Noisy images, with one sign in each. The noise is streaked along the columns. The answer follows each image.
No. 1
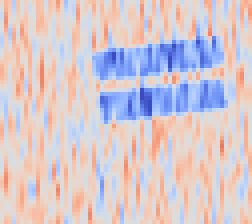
blue equals sign
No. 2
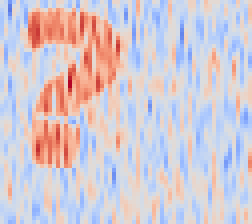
red question mark
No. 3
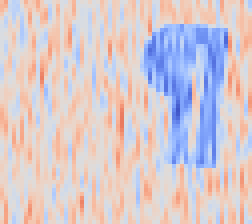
blue pilcrow
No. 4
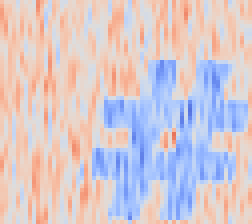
blue hash sign
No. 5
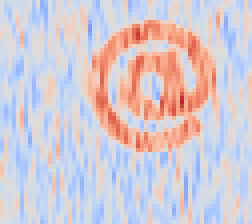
red at sign
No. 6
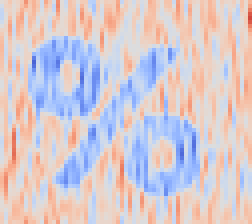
blue percent sign
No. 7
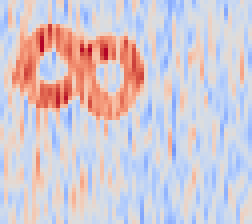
red infinity sign
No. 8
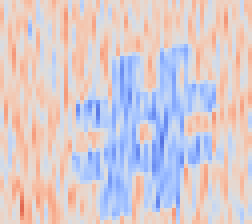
blue hash sign
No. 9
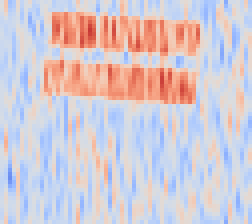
red equals sign
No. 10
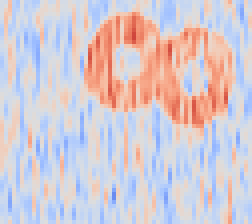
red infinity sign
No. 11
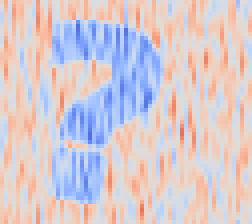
blue question mark
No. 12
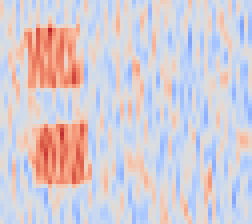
red colon
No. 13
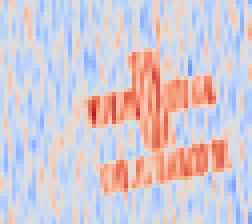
red plus-minus sign
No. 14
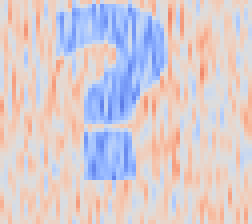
blue question mark
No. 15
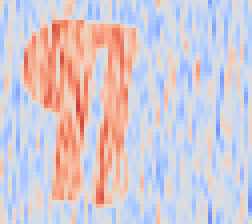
red pilcrow
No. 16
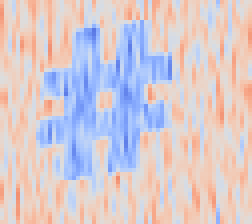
blue hash sign
